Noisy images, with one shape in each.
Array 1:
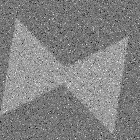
bow tie
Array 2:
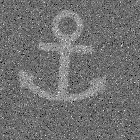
anchor
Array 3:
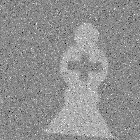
chess bishop
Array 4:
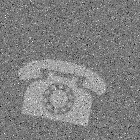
telephone
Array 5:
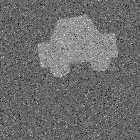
car
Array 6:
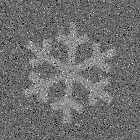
snowflake
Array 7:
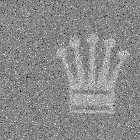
chess queen
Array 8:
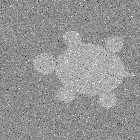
turtle
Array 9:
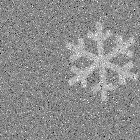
snowflake
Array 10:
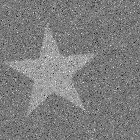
star
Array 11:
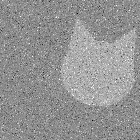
cat's head
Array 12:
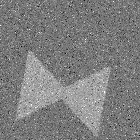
bow tie
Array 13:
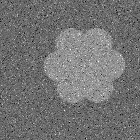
flower
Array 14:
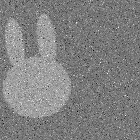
rabbit's head
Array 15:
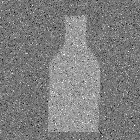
bottle
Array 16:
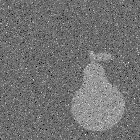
pear
